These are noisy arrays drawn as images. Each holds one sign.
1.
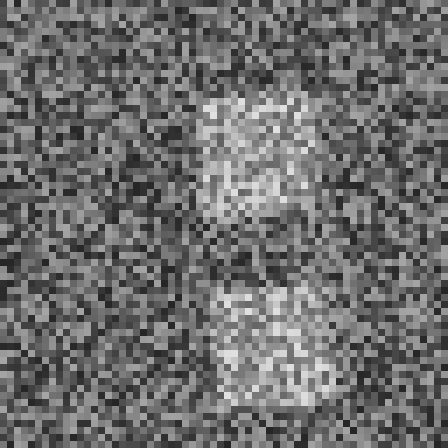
colon
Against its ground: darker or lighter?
lighter
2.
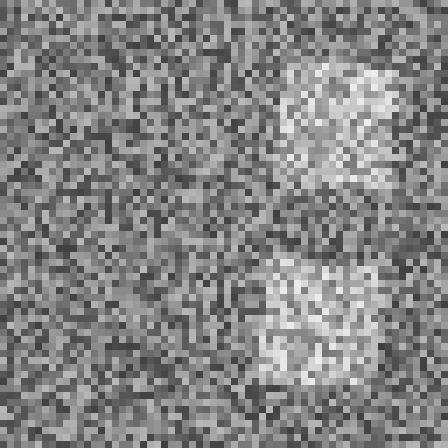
colon
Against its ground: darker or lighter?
lighter
